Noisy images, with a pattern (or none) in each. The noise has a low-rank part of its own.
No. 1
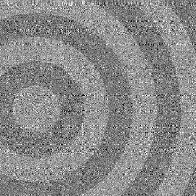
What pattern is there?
rings round one point
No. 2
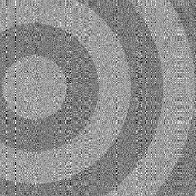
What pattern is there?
rings round one point
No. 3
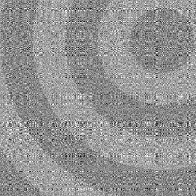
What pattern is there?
rings round one point
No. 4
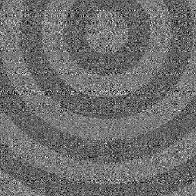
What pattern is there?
rings round one point
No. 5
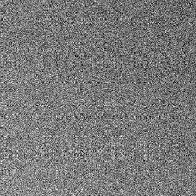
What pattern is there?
a smooth slope
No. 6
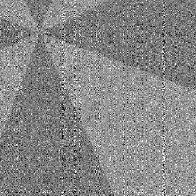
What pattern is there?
spokes from one point
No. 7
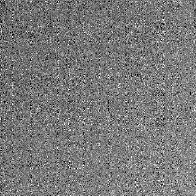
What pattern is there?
a smooth slope
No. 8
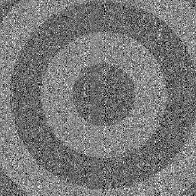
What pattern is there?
rings round one point
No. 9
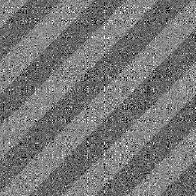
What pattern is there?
diagonal stripes
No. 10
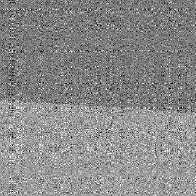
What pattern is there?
a sharp edge
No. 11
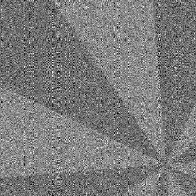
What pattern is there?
spokes from one point
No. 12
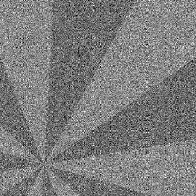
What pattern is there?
spokes from one point
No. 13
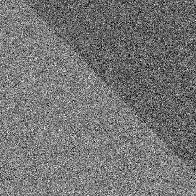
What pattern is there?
a sharp edge
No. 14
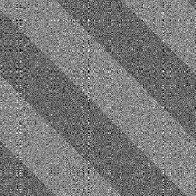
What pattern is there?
diagonal stripes
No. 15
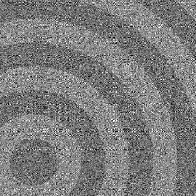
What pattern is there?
rings round one point
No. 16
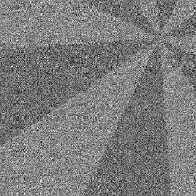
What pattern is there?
spokes from one point
